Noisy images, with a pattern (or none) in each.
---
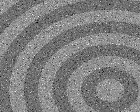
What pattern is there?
rings round one point
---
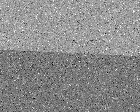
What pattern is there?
a sharp edge
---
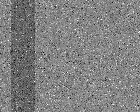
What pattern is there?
one vertical stripe
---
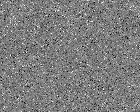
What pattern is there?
only noise
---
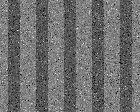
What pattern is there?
vertical stripes
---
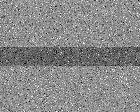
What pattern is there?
one horizontal stripe
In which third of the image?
middle
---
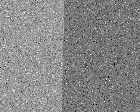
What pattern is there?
a sharp edge
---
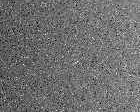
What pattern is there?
a smooth slope
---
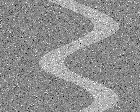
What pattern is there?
a wavy band
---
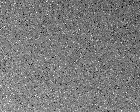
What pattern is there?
a smooth slope
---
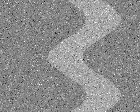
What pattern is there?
a wavy band
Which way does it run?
top to bottom
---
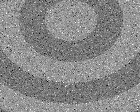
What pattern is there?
rings round one point
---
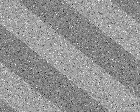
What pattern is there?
diagonal stripes
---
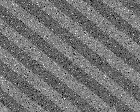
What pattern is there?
diagonal stripes
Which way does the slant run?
top left to bottom right
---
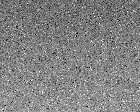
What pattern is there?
a smooth slope
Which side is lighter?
bottom
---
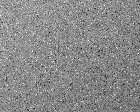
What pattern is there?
a smooth slope
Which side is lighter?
top left
